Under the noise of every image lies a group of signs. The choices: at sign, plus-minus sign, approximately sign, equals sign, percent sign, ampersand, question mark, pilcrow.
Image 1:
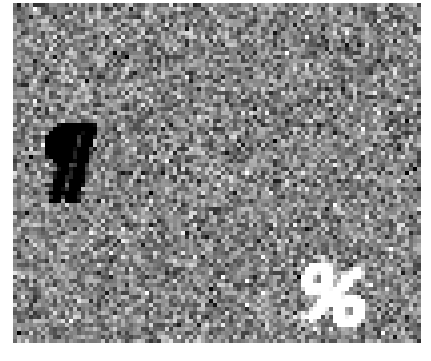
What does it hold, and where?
middle left: dark pilcrow; bottom right: light percent sign
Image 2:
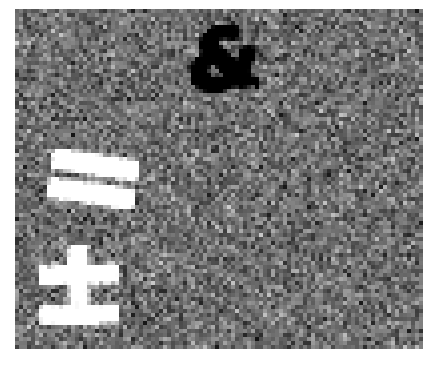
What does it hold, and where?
top middle: dark ampersand; middle left: light equals sign; bottom left: light plus-minus sign
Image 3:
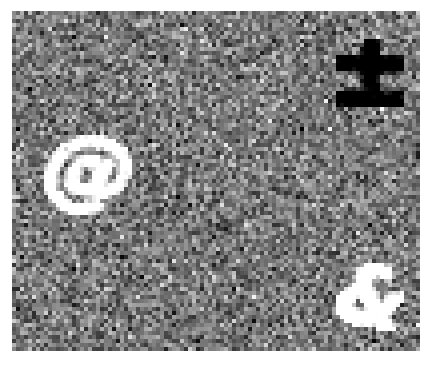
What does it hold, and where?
top right: dark plus-minus sign; middle left: light at sign; bottom right: light ampersand
